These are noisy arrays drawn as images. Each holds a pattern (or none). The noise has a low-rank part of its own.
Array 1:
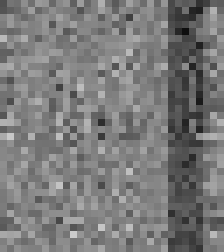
one vertical stripe
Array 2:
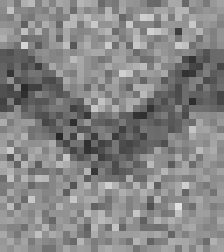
a wavy band
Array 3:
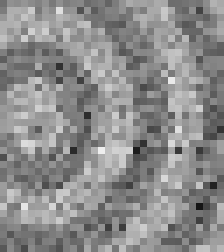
rings round one point
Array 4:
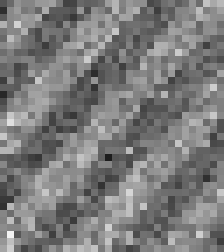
diagonal stripes
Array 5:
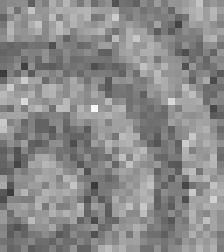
rings round one point
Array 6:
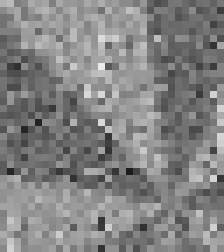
spokes from one point
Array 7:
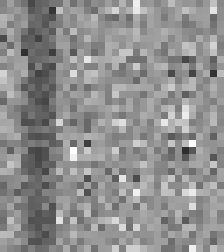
one vertical stripe
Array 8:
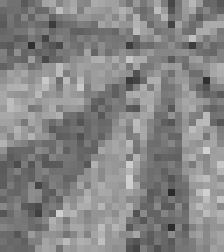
spokes from one point
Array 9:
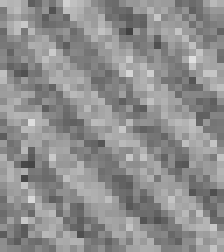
diagonal stripes
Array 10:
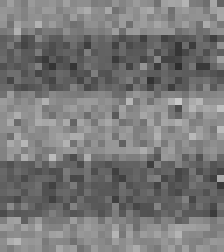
horizontal stripes
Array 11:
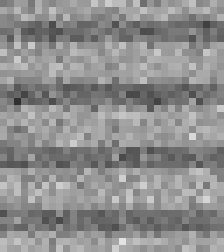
horizontal stripes
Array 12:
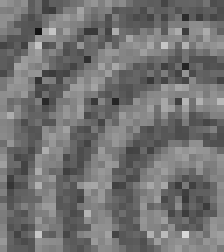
rings round one point
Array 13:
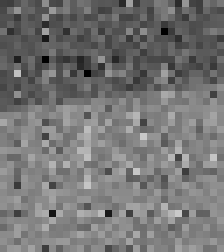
a sharp edge
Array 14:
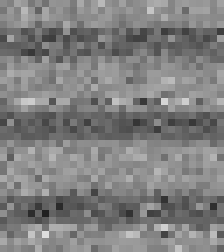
horizontal stripes
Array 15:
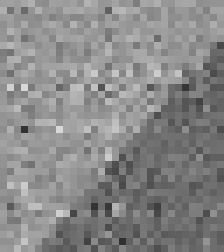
a sharp edge
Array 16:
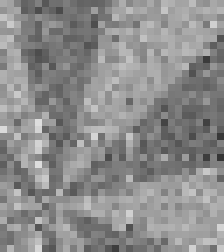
spokes from one point
